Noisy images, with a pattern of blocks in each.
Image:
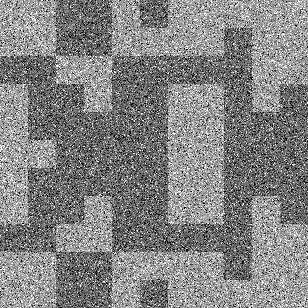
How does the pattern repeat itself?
top and bottom mirror each other
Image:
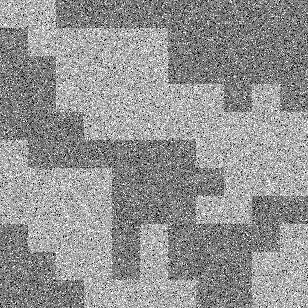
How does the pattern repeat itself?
no symmetry
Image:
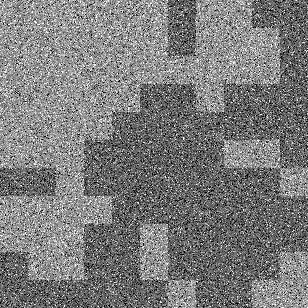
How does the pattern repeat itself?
mirrored about the diagonal from the top left
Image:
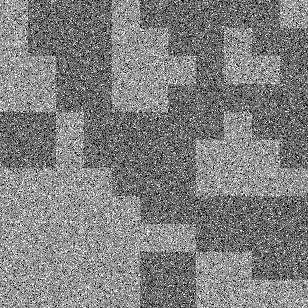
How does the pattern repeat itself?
mirrored about the diagonal from the bottom left
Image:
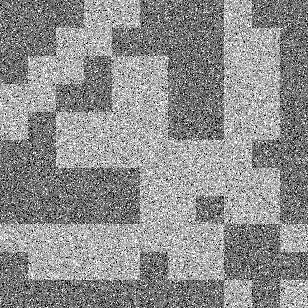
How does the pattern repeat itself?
mirrored about the diagonal from the top left
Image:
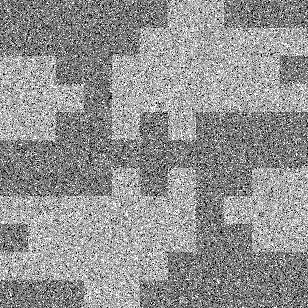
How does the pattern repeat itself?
the same after a half turn
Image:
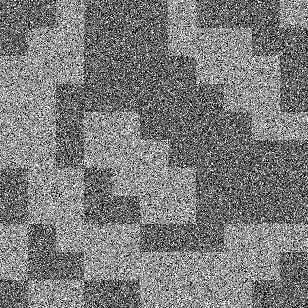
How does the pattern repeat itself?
mirrored about the diagonal from the bottom left
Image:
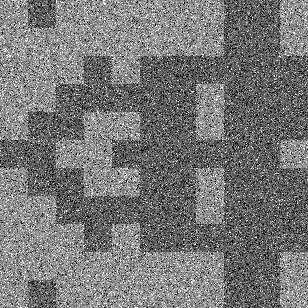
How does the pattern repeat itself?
top and bottom mirror each other
